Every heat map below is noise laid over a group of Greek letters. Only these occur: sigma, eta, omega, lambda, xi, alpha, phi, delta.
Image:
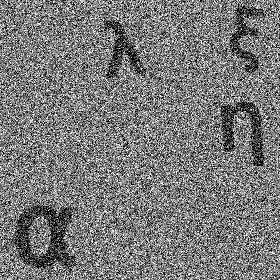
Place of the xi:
top right
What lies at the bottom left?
alpha
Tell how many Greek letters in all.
4
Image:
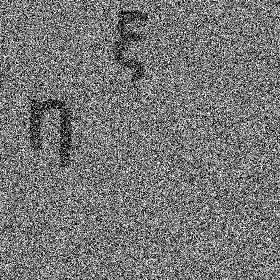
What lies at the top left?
nothing
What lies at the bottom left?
nothing
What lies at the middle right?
nothing
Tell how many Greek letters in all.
2
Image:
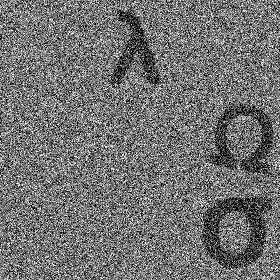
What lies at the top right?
nothing
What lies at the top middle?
lambda
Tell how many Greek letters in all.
3
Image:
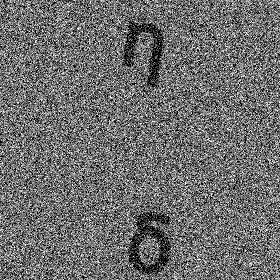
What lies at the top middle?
eta
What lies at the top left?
nothing
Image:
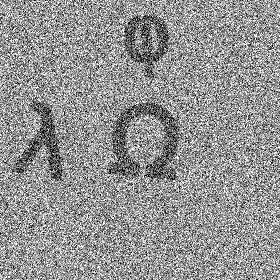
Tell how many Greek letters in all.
3
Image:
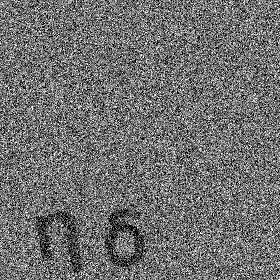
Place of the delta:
bottom middle
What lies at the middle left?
nothing
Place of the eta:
bottom left
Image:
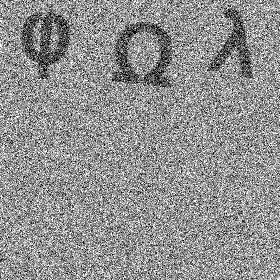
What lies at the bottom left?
nothing
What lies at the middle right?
nothing
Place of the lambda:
top right
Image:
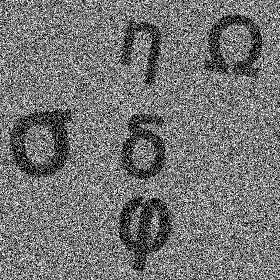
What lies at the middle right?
nothing
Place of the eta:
top middle
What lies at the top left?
nothing
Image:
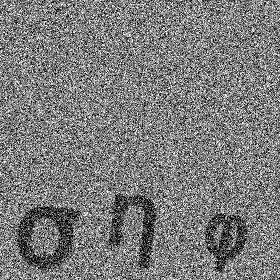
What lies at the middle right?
nothing
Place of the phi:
bottom right
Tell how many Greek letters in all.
3
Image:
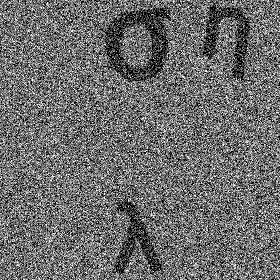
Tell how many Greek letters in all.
3
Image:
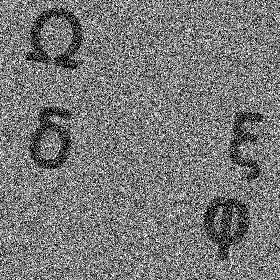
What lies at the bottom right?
phi
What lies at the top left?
omega
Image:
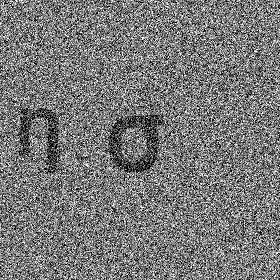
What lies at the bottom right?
nothing
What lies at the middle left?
eta
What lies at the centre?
sigma
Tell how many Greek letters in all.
2
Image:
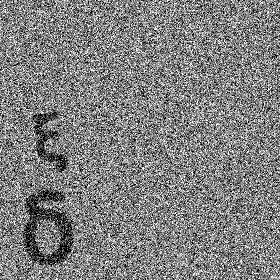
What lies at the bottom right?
nothing
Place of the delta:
bottom left
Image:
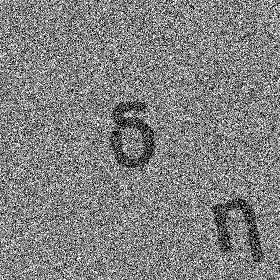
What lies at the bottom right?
eta
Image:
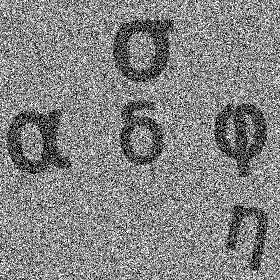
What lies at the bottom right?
eta
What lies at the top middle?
sigma
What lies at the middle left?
alpha
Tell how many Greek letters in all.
5
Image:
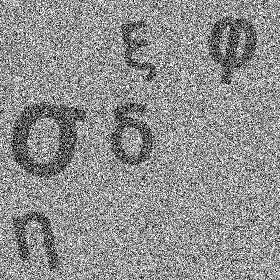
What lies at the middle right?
nothing
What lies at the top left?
nothing
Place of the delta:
centre
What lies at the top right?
phi
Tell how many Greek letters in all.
5
